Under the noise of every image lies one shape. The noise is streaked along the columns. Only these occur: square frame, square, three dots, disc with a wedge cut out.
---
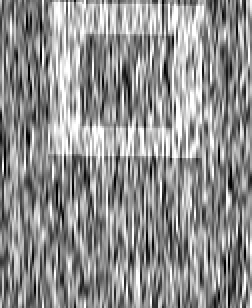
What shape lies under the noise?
square frame
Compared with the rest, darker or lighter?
lighter
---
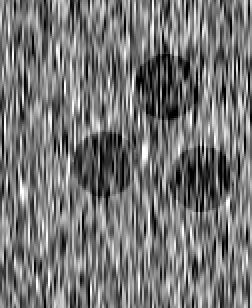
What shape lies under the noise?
three dots
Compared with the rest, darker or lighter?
darker
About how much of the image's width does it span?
two thirds
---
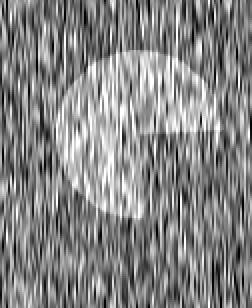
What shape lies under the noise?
disc with a wedge cut out
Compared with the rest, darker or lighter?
lighter
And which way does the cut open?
down and right
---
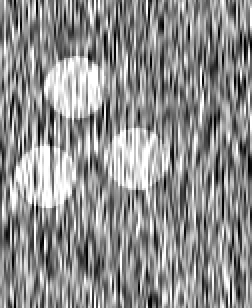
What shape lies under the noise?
three dots
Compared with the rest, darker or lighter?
lighter
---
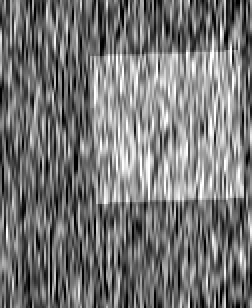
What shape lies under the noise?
square
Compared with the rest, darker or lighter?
lighter
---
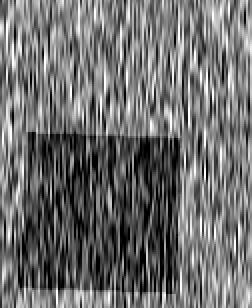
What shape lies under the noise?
square
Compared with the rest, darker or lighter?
darker
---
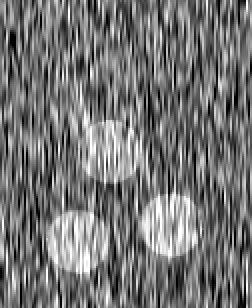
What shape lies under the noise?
three dots
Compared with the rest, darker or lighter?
lighter
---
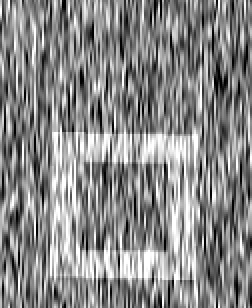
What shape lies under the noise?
square frame
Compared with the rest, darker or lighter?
lighter
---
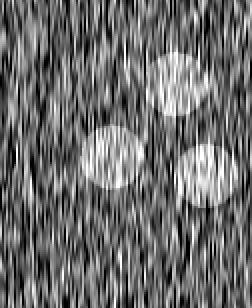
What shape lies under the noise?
three dots
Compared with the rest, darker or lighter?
lighter
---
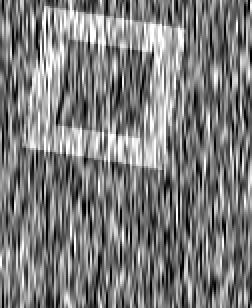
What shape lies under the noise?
square frame
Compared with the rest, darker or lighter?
lighter
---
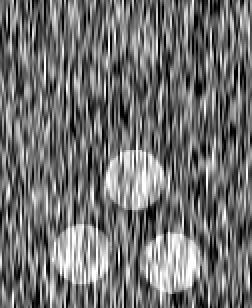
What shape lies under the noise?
three dots
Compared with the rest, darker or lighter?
lighter
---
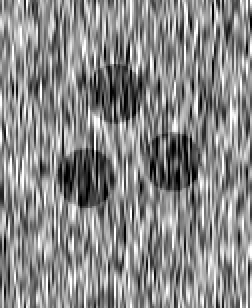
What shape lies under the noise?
three dots
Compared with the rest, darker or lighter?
darker
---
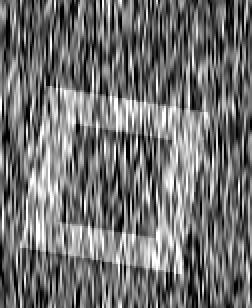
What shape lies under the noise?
square frame
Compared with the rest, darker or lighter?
lighter
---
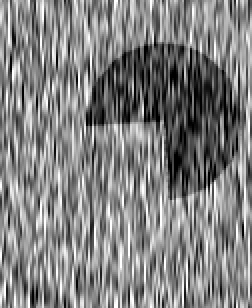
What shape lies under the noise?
disc with a wedge cut out
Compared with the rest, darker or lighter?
darker
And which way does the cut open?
down and left
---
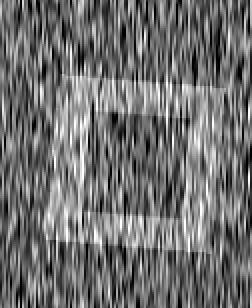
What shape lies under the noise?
square frame
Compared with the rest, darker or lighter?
lighter
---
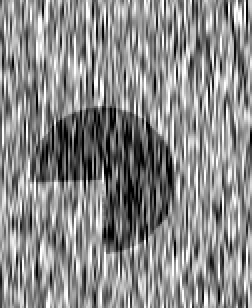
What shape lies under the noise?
disc with a wedge cut out
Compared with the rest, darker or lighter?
darker
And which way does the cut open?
down and left
